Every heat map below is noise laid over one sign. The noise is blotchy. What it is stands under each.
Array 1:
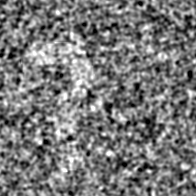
question mark
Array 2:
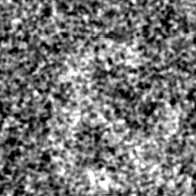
ampersand
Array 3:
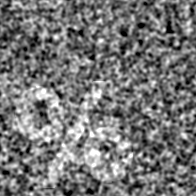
percent sign
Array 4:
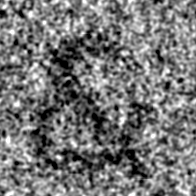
ampersand
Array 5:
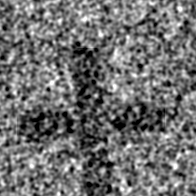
plus sign
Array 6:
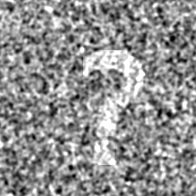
question mark
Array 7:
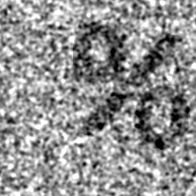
percent sign
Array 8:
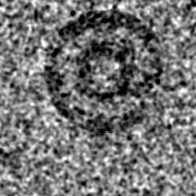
at sign
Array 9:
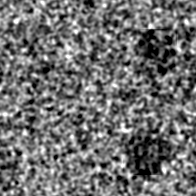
colon
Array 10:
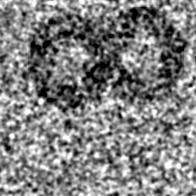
infinity sign
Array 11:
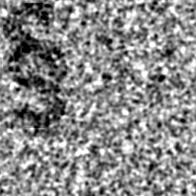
section sign
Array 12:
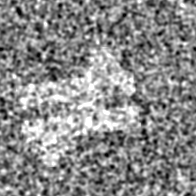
not-equal sign
